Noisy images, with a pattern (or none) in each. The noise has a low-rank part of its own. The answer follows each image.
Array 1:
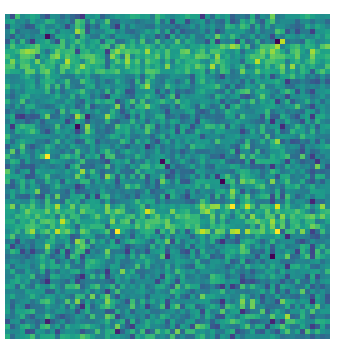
bands of rows
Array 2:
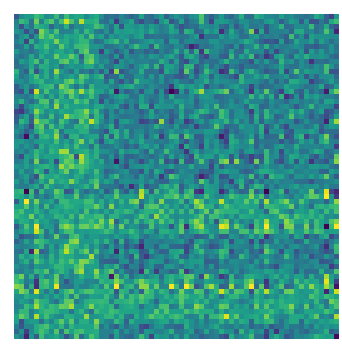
bands of rows crossing bands of columns
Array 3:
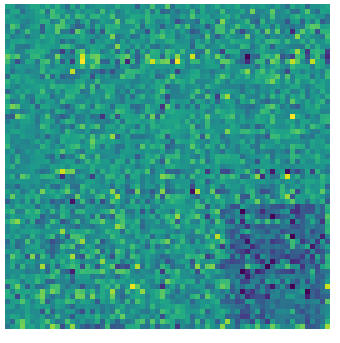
one block
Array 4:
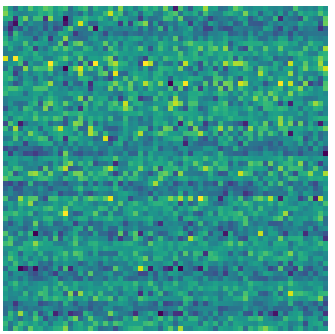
bands of rows
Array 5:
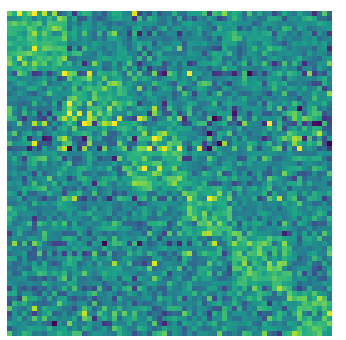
blocks along the diagonal
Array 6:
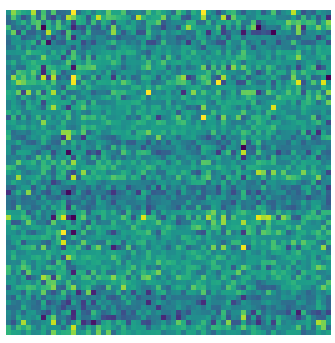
bands of rows
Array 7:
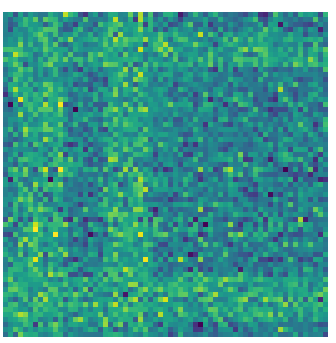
bands of rows crossing bands of columns
